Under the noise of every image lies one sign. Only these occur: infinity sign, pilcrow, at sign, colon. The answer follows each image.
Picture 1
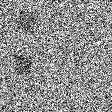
dark colon
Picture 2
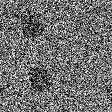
dark colon
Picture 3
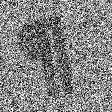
dark pilcrow
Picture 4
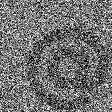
dark at sign
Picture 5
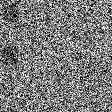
dark colon
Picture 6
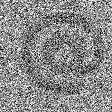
dark at sign
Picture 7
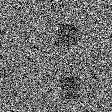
dark colon
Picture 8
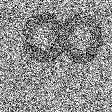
dark infinity sign
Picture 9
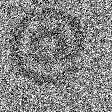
dark at sign
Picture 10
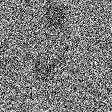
dark colon
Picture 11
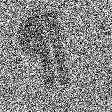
dark pilcrow
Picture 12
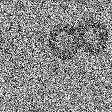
dark infinity sign
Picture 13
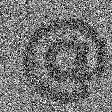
dark at sign
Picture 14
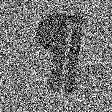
dark pilcrow
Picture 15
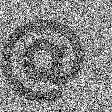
dark at sign
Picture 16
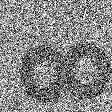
dark infinity sign
